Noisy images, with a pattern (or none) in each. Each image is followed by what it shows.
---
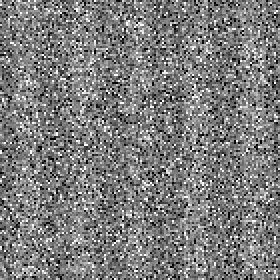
vertical stripes
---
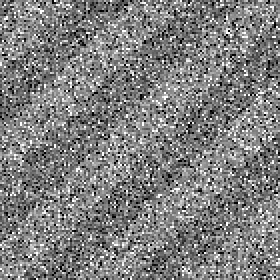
diagonal stripes
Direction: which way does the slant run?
bottom left to top right
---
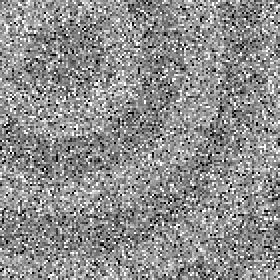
rings round one point
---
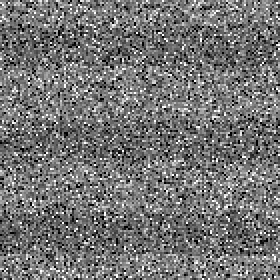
horizontal stripes
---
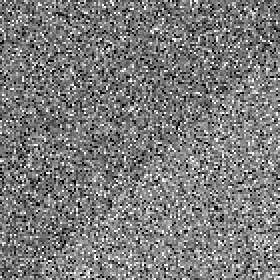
a sharp edge
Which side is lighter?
bottom right
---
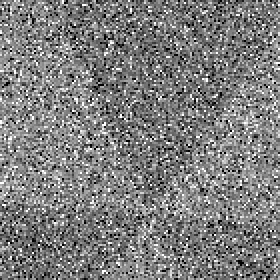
spokes from one point
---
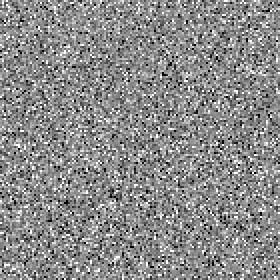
only noise
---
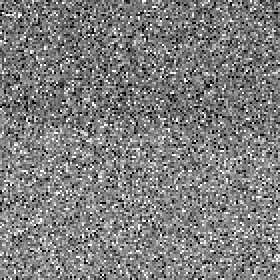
a sharp edge
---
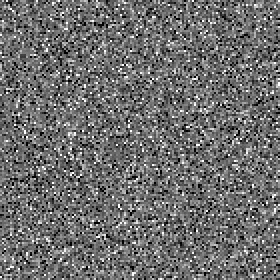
only noise
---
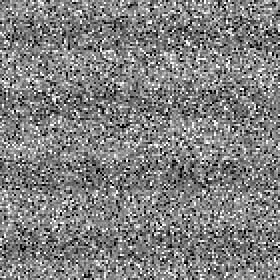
horizontal stripes
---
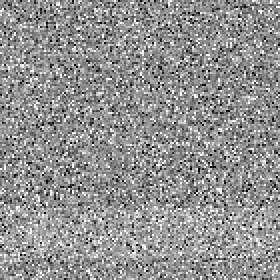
one horizontal stripe
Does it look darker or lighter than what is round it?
lighter
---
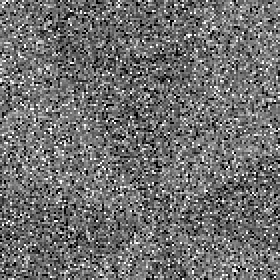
spokes from one point
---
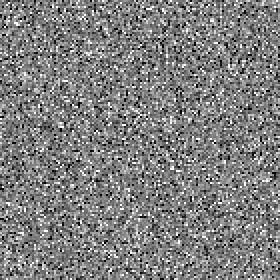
only noise
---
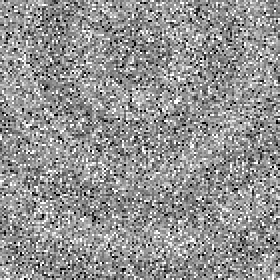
rings round one point
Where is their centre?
top middle
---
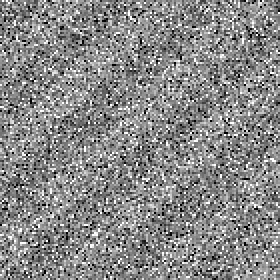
diagonal stripes
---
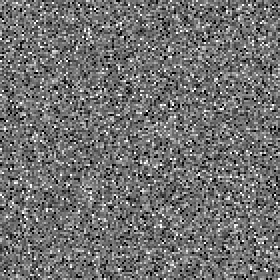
only noise
